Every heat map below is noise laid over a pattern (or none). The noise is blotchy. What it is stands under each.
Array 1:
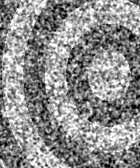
rings round one point
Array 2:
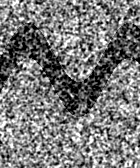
a wavy band
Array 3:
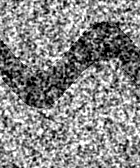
a wavy band
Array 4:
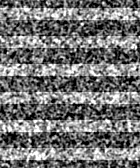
horizontal stripes
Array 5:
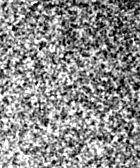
a smooth slope
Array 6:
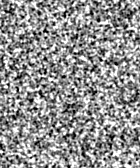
only noise
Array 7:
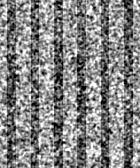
vertical stripes
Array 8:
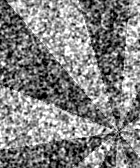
spokes from one point
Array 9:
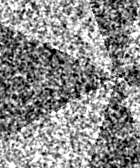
spokes from one point
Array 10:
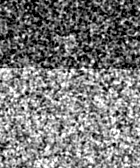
a sharp edge
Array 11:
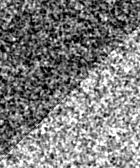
a sharp edge
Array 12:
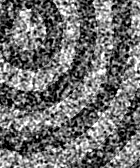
rings round one point
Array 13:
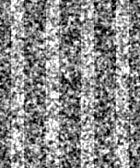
vertical stripes
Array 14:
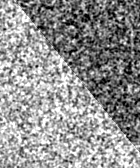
a sharp edge
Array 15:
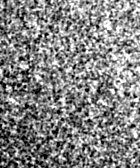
a smooth slope
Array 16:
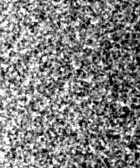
a smooth slope
